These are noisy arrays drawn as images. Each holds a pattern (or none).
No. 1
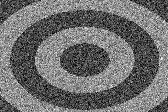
rings round one point
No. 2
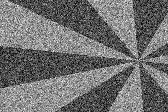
spokes from one point
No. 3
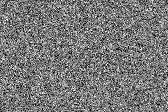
only noise
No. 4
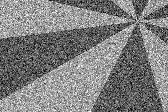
spokes from one point
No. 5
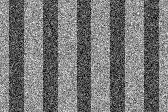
vertical stripes
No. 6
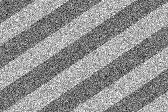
diagonal stripes
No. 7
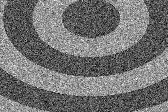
rings round one point
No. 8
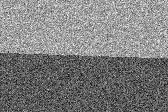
a sharp edge
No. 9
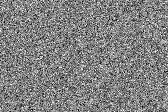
only noise
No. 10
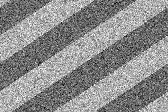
diagonal stripes
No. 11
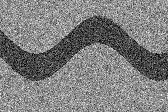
a wavy band
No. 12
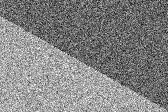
a sharp edge
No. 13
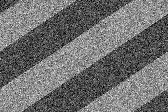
diagonal stripes
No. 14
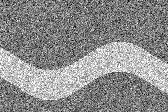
a wavy band
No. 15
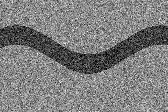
a wavy band
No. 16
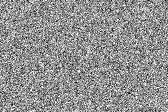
only noise
